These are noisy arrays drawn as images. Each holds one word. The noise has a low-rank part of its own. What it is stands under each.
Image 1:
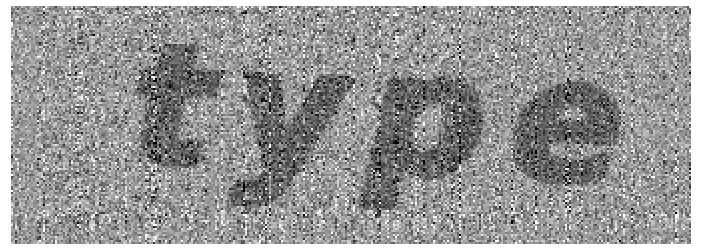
type
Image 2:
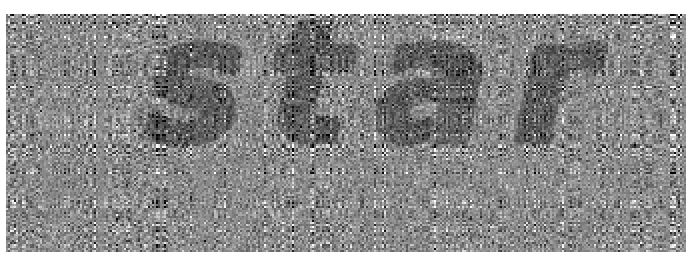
star
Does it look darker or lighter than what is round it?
darker
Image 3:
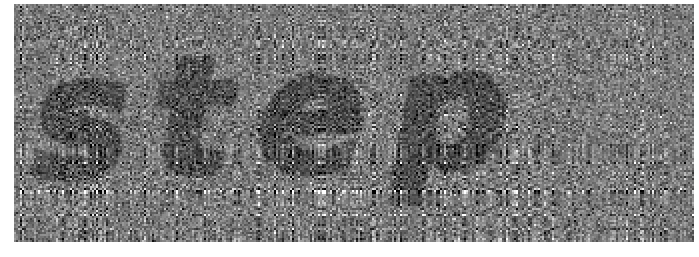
step
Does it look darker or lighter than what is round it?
darker
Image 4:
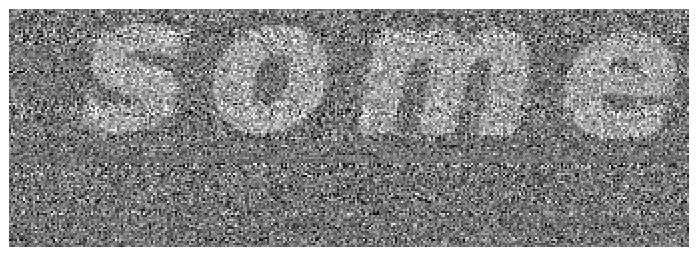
some
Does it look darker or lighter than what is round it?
lighter
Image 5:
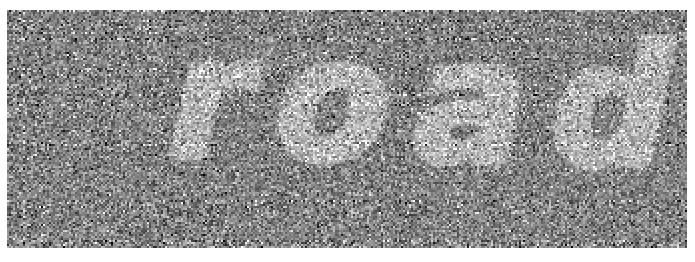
road
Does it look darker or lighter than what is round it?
lighter
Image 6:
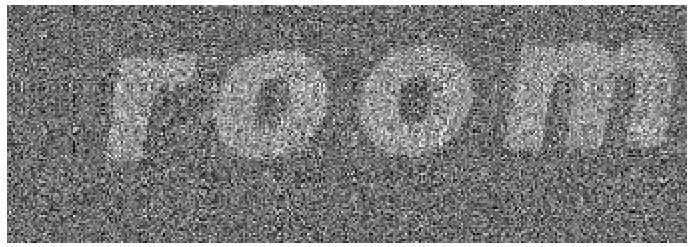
room
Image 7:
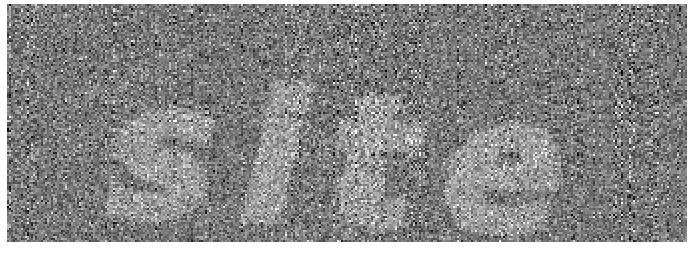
site
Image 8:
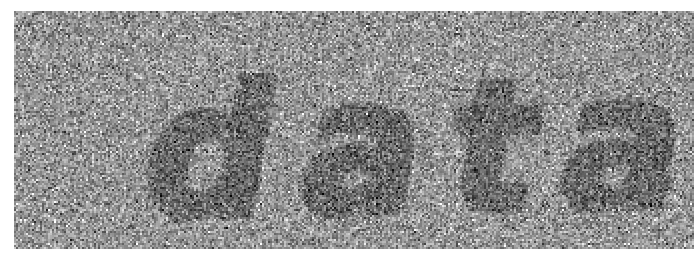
data
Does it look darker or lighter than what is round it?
darker
